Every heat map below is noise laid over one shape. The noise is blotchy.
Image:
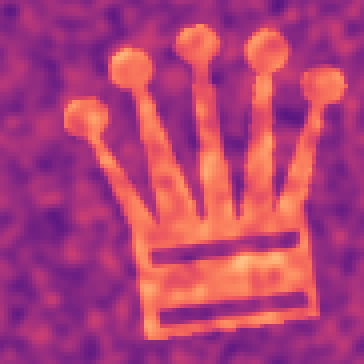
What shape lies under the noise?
chess queen
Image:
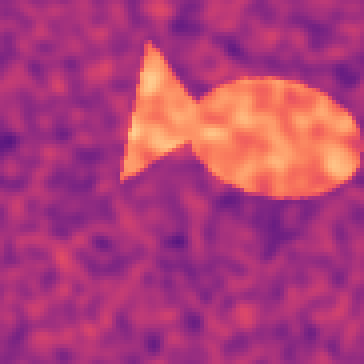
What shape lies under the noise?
fish
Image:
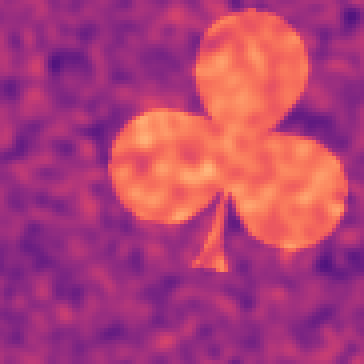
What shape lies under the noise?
club
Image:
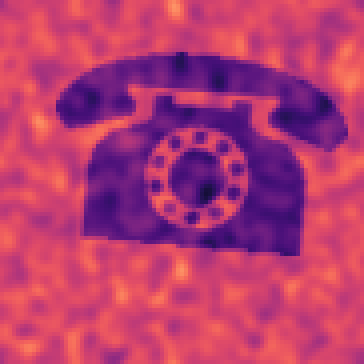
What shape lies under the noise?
telephone
